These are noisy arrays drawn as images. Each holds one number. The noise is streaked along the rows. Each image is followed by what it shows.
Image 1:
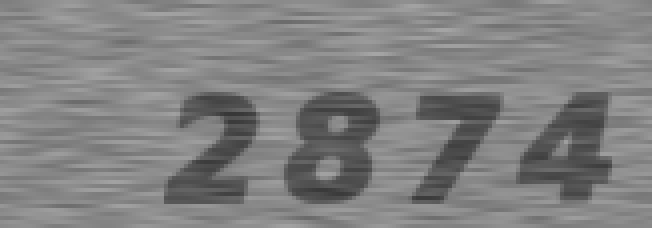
2874
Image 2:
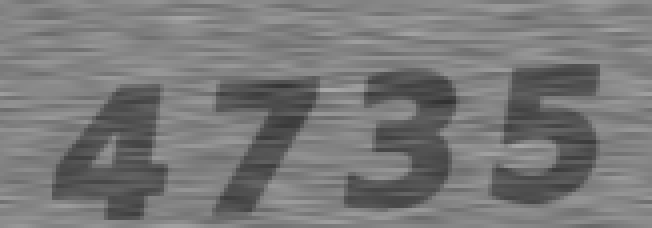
4735
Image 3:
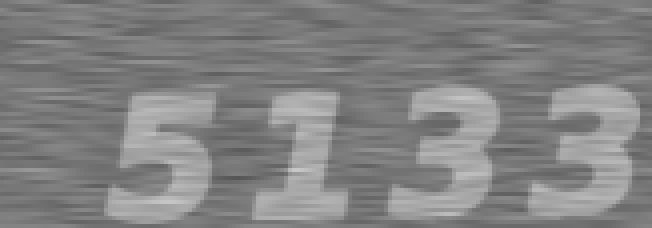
5133
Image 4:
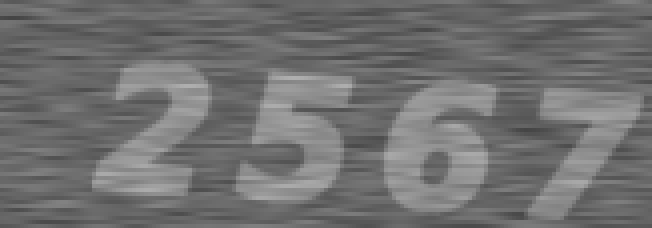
2567
